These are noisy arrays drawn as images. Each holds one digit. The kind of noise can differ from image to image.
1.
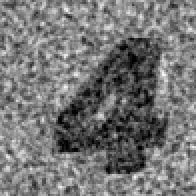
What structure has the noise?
blotchy
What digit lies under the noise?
4
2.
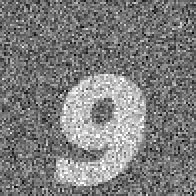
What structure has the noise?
independent entries
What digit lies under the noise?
9
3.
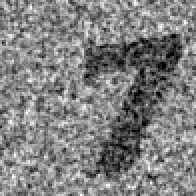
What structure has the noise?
blotchy
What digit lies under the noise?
7
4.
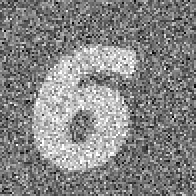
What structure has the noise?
independent entries
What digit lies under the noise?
6
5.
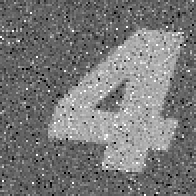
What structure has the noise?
heavy tails
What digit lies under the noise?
4
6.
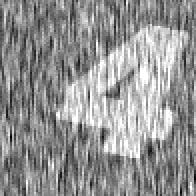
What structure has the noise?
streaked along the columns
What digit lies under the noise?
4
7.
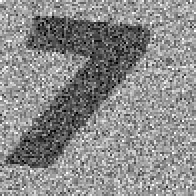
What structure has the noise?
independent entries
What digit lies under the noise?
7
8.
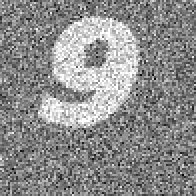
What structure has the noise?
independent entries
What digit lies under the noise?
9
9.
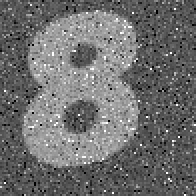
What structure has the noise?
heavy tails
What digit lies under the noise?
8
